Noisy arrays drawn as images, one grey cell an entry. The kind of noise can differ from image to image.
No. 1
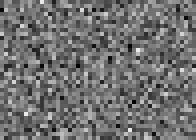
independent entries
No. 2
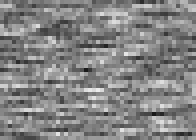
streaked along the rows
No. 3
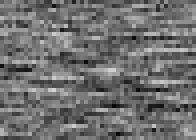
streaked along the rows
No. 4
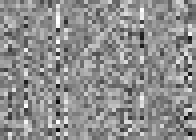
columns of uneven size
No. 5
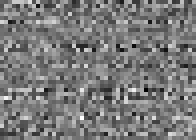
rows of uneven size
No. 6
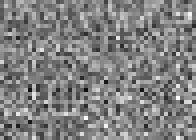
low rank plus noise
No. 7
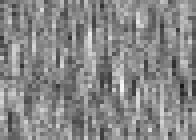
streaked along the columns
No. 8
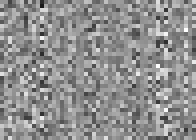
columns of uneven size
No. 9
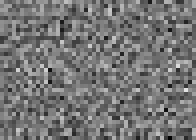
low rank plus noise
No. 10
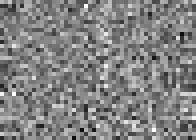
low rank plus noise
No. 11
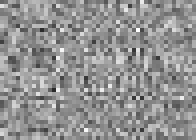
low rank plus noise
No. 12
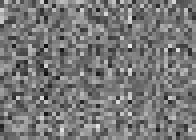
low rank plus noise
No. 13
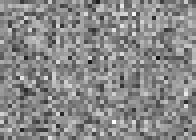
low rank plus noise
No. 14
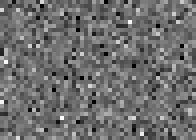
heavy tails
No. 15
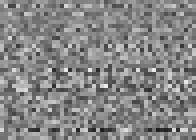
rows of uneven size
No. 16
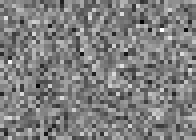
independent entries
